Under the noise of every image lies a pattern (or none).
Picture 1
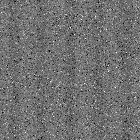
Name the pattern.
vertical stripes
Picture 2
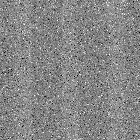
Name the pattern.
vertical stripes
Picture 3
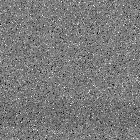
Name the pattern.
one horizontal stripe
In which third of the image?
bottom
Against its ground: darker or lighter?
darker
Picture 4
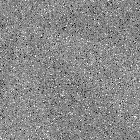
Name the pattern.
spokes from one point
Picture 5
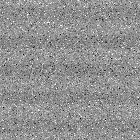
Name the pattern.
horizontal stripes
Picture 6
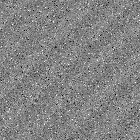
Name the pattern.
diagonal stripes
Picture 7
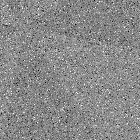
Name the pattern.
spokes from one point
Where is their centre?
top left
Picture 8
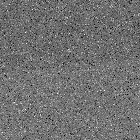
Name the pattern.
a sharp edge
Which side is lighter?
bottom
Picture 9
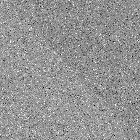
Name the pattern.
a sharp edge
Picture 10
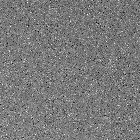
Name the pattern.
a smooth slope
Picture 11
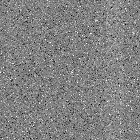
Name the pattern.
one vertical stripe
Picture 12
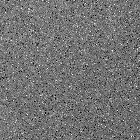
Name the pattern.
a smooth slope
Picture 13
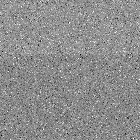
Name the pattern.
a sharp edge
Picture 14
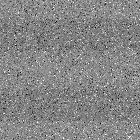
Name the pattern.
horizontal stripes
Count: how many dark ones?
2
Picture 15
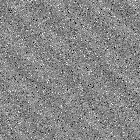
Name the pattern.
diagonal stripes
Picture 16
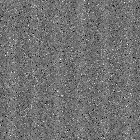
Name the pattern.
vertical stripes
